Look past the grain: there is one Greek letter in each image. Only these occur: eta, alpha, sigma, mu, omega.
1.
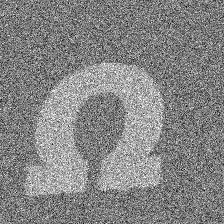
omega
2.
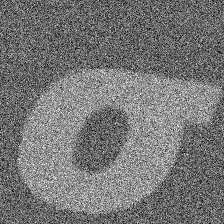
sigma
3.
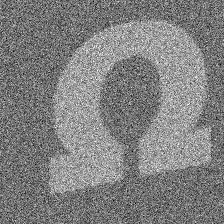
omega
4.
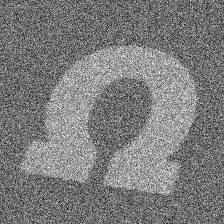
omega
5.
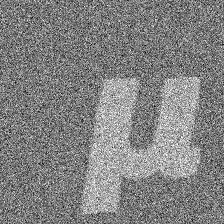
mu
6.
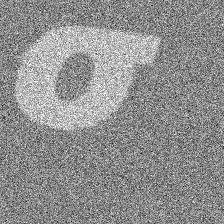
sigma
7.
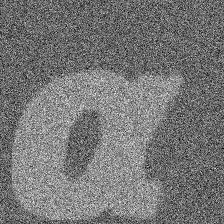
alpha
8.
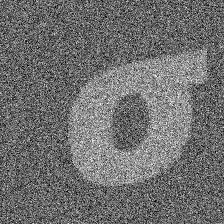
sigma
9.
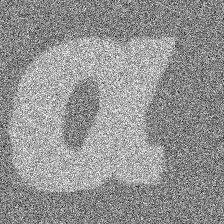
alpha
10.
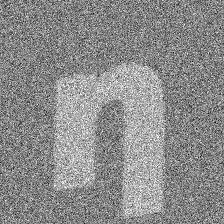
eta
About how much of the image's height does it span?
two thirds
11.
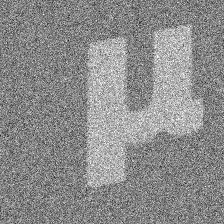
mu
